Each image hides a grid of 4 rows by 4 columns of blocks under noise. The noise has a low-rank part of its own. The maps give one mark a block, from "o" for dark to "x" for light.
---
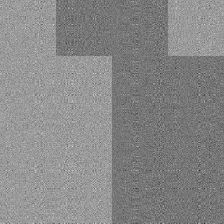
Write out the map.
x o o x
x x o o
x x o o
x x o o
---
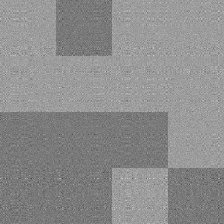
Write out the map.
x o x x
x x x x
o o o x
o o x o
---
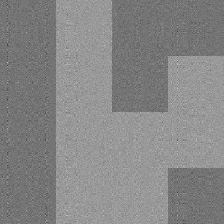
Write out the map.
o x o o
o x o x
o x x x
o x x o
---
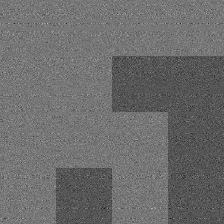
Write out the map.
x x x x
x x o o
x x x o
x o x o
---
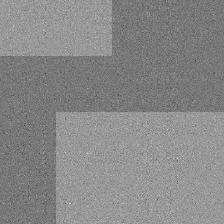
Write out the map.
x x o o
o o o o
o x x x
o x x x
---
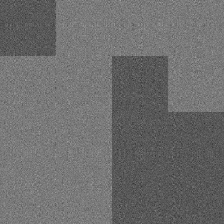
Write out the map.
o x x x
x x o x
x x o o
x x o o
